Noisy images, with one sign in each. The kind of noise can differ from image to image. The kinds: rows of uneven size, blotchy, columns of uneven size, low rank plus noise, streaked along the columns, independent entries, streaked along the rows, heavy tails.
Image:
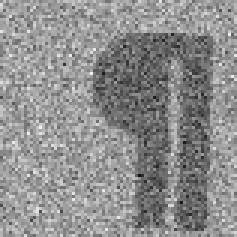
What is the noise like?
independent entries
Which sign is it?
pilcrow
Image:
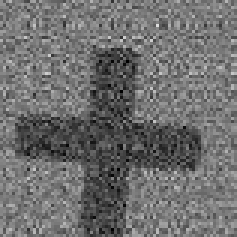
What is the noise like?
low rank plus noise
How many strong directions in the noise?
two
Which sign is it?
plus sign
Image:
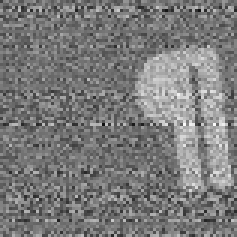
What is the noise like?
rows of uneven size
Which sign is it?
pilcrow
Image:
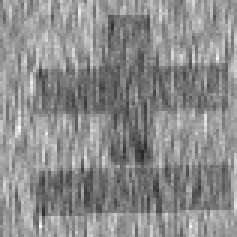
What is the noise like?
streaked along the columns
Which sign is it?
plus-minus sign
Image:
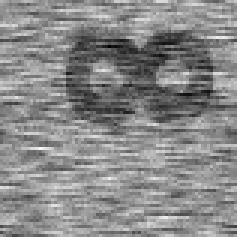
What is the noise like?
streaked along the rows
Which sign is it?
infinity sign
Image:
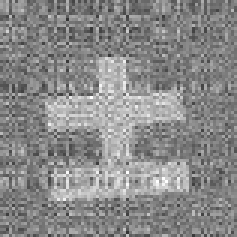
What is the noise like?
low rank plus noise
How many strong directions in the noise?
one
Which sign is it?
plus-minus sign
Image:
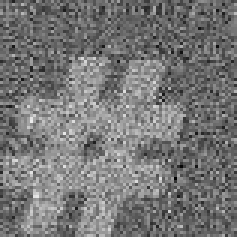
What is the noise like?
low rank plus noise
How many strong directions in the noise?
five to eight
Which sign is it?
hash sign
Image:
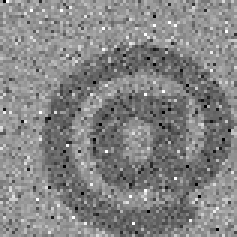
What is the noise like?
heavy tails
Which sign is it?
at sign
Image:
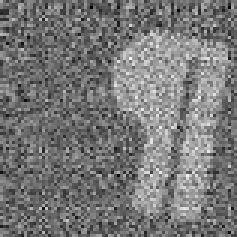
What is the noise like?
low rank plus noise
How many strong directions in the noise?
three or four
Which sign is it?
pilcrow
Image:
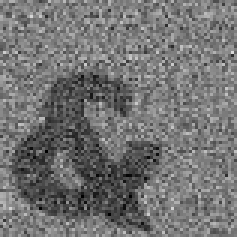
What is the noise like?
low rank plus noise
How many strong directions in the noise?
five to eight
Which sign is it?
ampersand
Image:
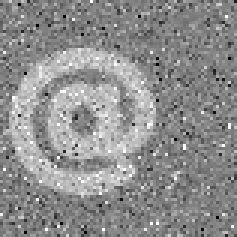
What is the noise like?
heavy tails
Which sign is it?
at sign
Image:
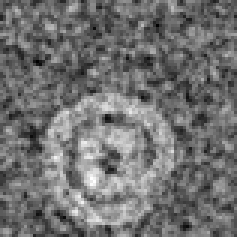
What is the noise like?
blotchy
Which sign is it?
at sign
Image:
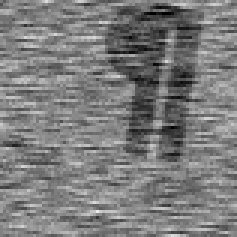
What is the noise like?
streaked along the rows
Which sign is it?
pilcrow
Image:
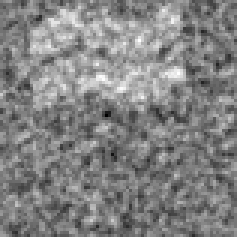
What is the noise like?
blotchy
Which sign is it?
approximately sign
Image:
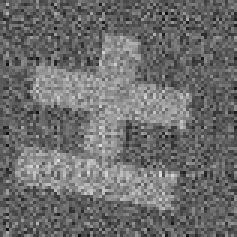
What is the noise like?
low rank plus noise
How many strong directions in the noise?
three or four
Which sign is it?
plus-minus sign
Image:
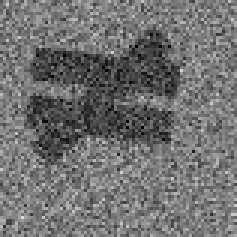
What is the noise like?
independent entries
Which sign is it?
not-equal sign
